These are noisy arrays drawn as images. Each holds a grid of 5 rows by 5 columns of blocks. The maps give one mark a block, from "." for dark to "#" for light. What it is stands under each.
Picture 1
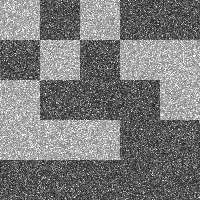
# . # . .
. # . # #
# . . . #
# # # . .
. . . . .
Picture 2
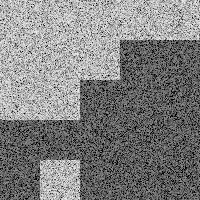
# # # # #
# # # . .
# # . . .
. . . . .
. # . . .
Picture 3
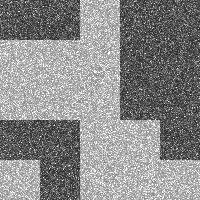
. . # . .
# # # . .
# # # . .
. . # # .
# . # # #
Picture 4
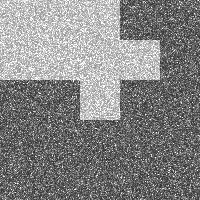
# # # . .
# # # # .
. . # . .
. . . . .
. . . . .
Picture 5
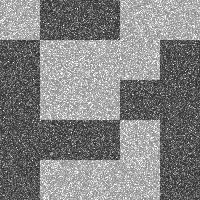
# . . # #
. # # # .
. # # . .
. . . # .
. # # # .
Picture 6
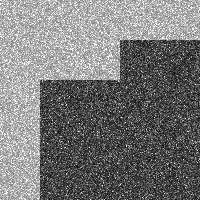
# # # # #
# # # . .
# . . . .
# . . . .
# . . . .
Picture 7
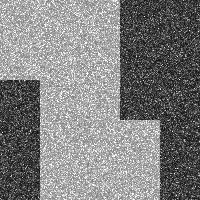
# # # . .
# # # . .
. # # . .
. # # # .
. # # # .
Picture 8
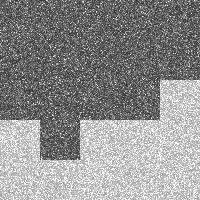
. . . . .
. . . . .
. . . . #
# . # # #
# # # # #
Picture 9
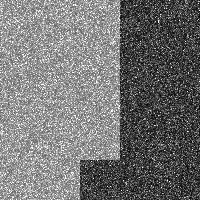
# # # . .
# # # . .
# # # . .
# # # . .
# # . . .
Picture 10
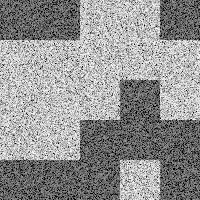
. . # # .
# # # # #
# # # . #
# # . . .
. . . # .
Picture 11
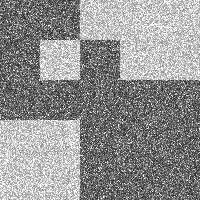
. . # # #
. # . # #
. . . . .
# # . . .
# # . . .
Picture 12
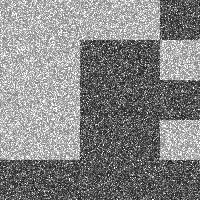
# # # # .
# # . . #
# # . . .
# # . . #
. . . . .
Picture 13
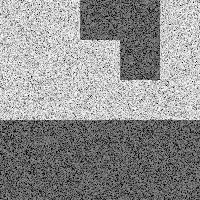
# # . . #
# # # . #
# # # # #
. . . . .
. . . . .
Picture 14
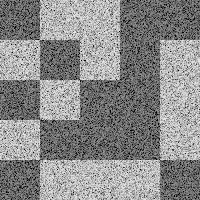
. # # . .
# . # . #
. # . . #
# . . . #
. # # # .
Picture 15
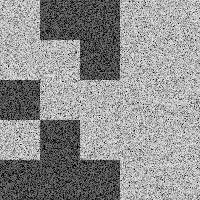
# . . # #
# # . # #
. # # # #
# . # # #
. . . # #
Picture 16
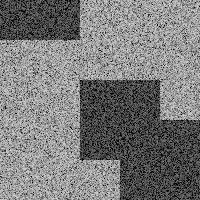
. . # # #
# # # # #
# # . . #
# # . . .
# # # . .
